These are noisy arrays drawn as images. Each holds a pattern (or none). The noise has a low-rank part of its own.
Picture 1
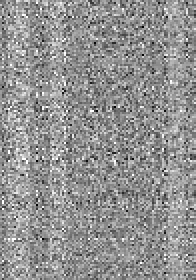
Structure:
bands of columns
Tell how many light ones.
3
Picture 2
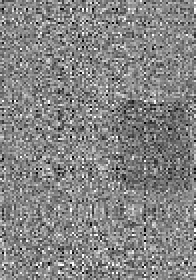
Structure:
one block
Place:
middle right
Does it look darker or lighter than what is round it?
darker
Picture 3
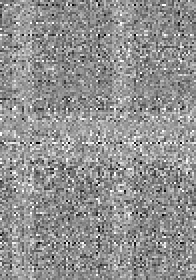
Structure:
bands of rows crossing bands of columns
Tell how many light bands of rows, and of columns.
1 and 2
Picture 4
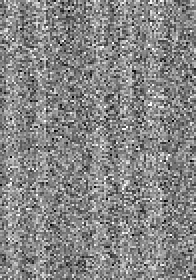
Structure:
bands of columns
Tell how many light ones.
5
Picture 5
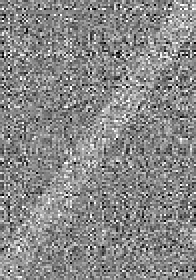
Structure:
a diagonal band
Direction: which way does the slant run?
bottom left to top right
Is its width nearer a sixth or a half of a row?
a sixth
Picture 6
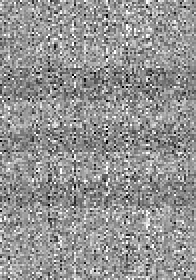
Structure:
bands of rows
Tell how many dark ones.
3
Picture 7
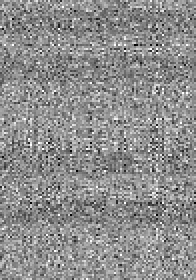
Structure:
bands of rows
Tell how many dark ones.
4
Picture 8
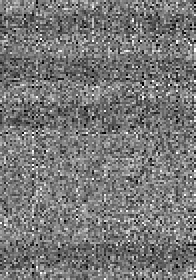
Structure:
bands of rows
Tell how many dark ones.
4
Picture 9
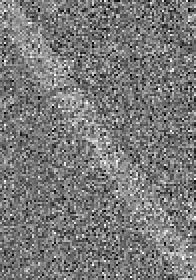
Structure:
a diagonal band
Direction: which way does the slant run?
top left to bottom right
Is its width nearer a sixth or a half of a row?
a sixth
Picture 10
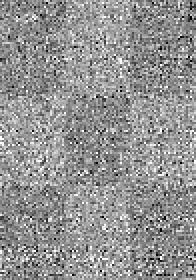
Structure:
a checkerboard
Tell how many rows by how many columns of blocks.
3 by 3
